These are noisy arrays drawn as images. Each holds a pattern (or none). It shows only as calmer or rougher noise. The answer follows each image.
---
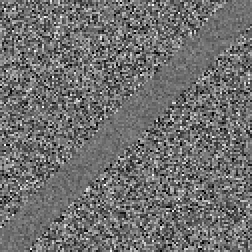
a diagonal band
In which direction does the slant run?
bottom left to top right
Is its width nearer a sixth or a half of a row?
a sixth
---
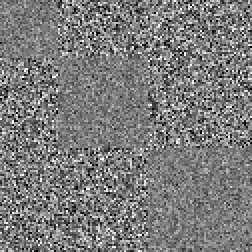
blocks along the diagonal
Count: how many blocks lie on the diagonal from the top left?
3
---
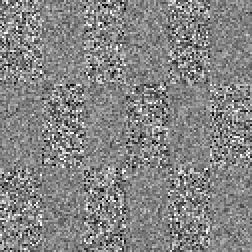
a checkerboard
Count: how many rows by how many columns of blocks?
3 by 6
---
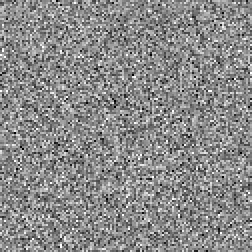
only noise
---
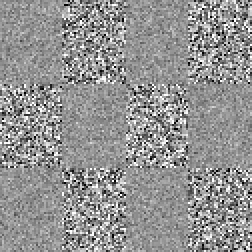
a checkerboard
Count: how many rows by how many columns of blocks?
3 by 4
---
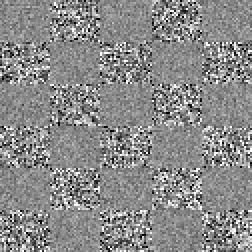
a checkerboard
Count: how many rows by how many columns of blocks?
6 by 5
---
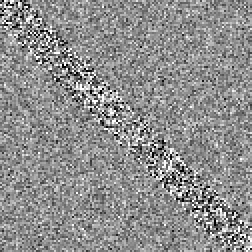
a diagonal band
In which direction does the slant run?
top left to bottom right
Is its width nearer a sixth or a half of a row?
a sixth
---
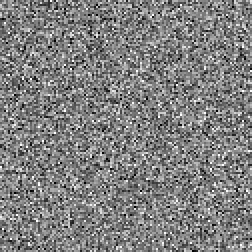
only noise
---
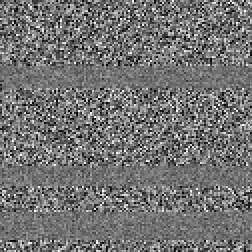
bands of rows
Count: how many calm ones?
3
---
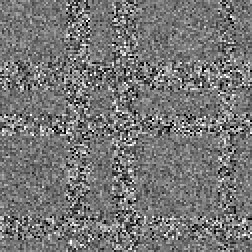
bands of rows crossing bands of columns
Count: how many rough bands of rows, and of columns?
3 and 3
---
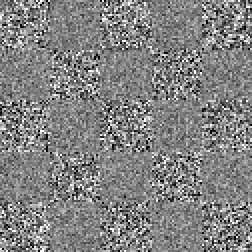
a checkerboard
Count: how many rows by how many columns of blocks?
5 by 5
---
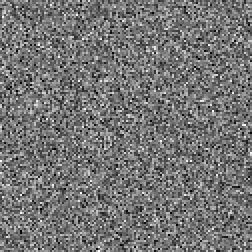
only noise
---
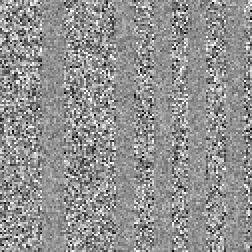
bands of columns
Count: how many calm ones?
5
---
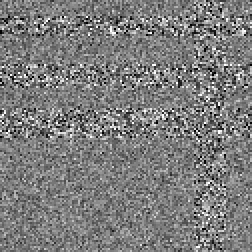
bands of rows crossing bands of columns
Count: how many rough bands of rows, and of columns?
3 and 1
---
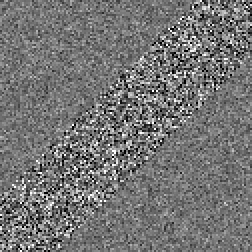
a diagonal band
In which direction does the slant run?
bottom left to top right
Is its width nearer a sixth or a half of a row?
a half
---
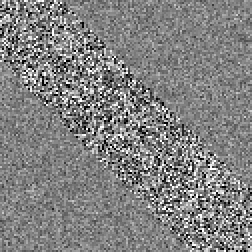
a diagonal band
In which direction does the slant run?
top left to bottom right
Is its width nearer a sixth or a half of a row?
a half
